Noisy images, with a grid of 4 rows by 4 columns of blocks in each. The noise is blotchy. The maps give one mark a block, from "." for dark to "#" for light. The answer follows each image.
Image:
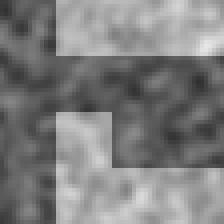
. # # #
. . . .
. # . .
. # # #
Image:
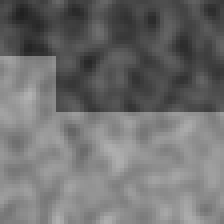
. . . .
# . . .
# # # #
# # # #
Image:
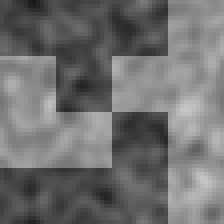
. . . #
# . # #
# # . #
. . . #
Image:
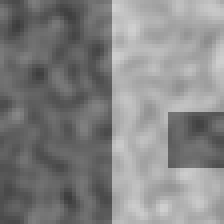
. . # #
. . # #
. . # .
. . # #
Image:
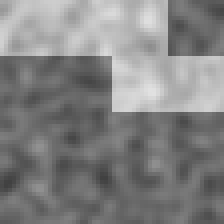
# # # .
. . # #
. . . .
. . . .
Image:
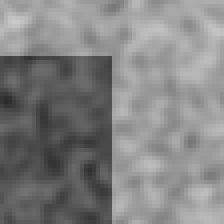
# # # #
. . # #
. . # #
. . # #
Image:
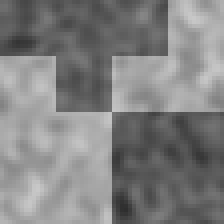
. . . #
# . # #
# # . .
# # . .
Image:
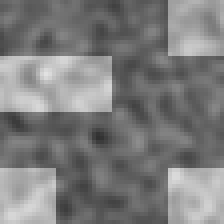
. . . #
# # . .
. . . .
# . . #
